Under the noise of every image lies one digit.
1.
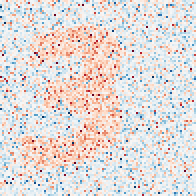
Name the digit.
3
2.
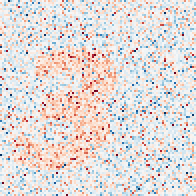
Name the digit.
3
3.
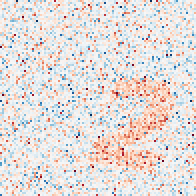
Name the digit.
2
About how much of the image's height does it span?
half
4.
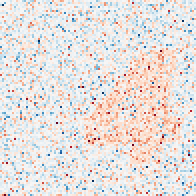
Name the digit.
4
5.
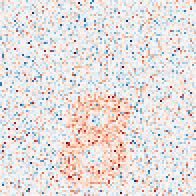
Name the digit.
8
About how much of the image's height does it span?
half
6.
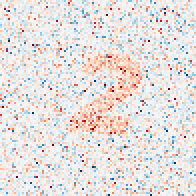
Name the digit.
2
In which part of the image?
centre
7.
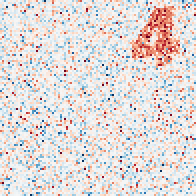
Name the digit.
4
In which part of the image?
top right
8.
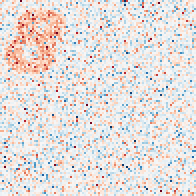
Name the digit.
8
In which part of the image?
top left
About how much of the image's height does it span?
a third
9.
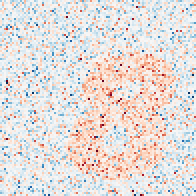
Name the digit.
8
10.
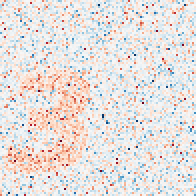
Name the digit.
3
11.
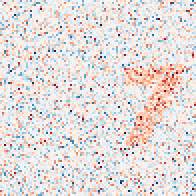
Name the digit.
7
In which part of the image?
middle right
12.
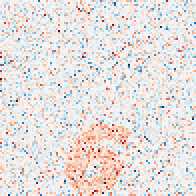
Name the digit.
6
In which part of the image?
bottom middle
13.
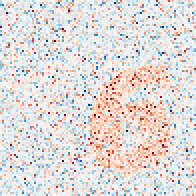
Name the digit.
6
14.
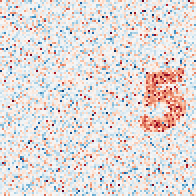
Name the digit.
5
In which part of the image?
middle right
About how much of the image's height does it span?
a third
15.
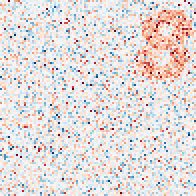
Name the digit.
8
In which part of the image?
top right
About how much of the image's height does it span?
a third
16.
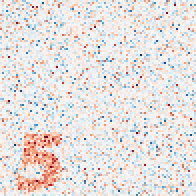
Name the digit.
5
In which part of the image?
bottom left
